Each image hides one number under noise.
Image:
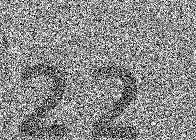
22
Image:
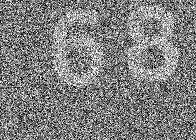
68
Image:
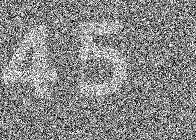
45
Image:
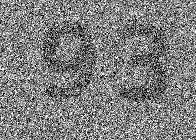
93
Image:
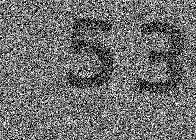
53
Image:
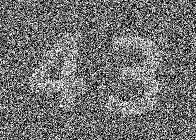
43
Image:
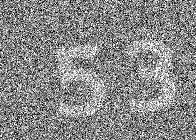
53
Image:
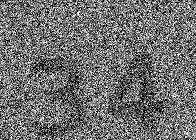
34
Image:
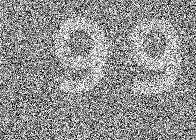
99
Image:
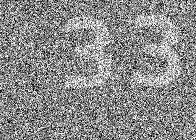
33
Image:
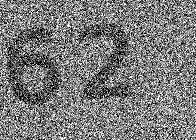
62
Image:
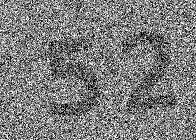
52
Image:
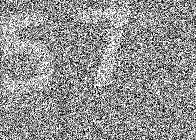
57
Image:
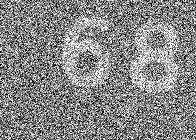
68
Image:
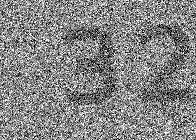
32
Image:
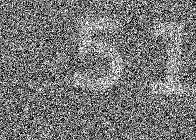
51
